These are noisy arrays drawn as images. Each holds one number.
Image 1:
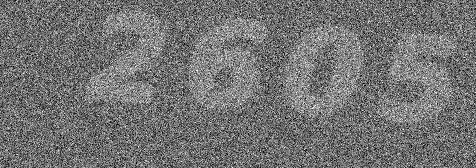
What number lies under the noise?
2605
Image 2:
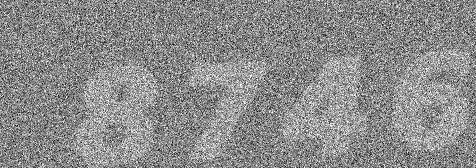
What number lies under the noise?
8746
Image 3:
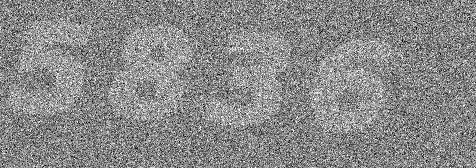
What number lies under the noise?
5836
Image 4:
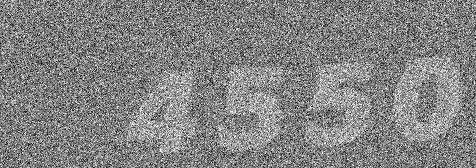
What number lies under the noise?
4550
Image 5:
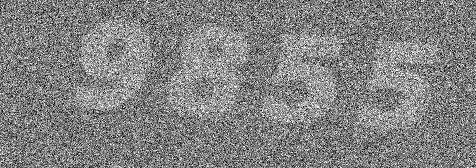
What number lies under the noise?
9855
